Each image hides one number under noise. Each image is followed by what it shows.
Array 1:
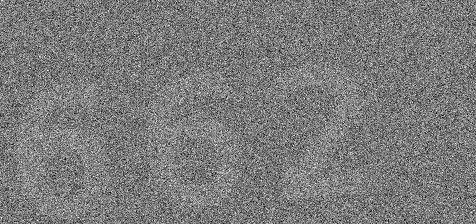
662
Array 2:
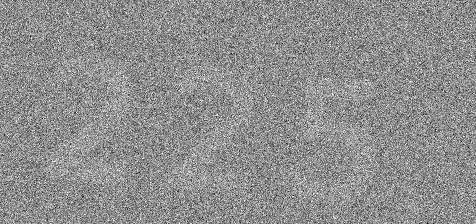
225
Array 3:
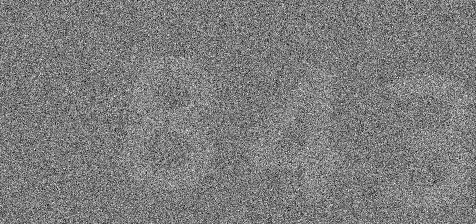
843
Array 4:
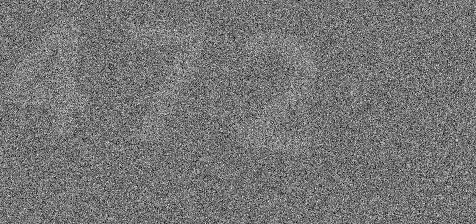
472
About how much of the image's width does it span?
two thirds
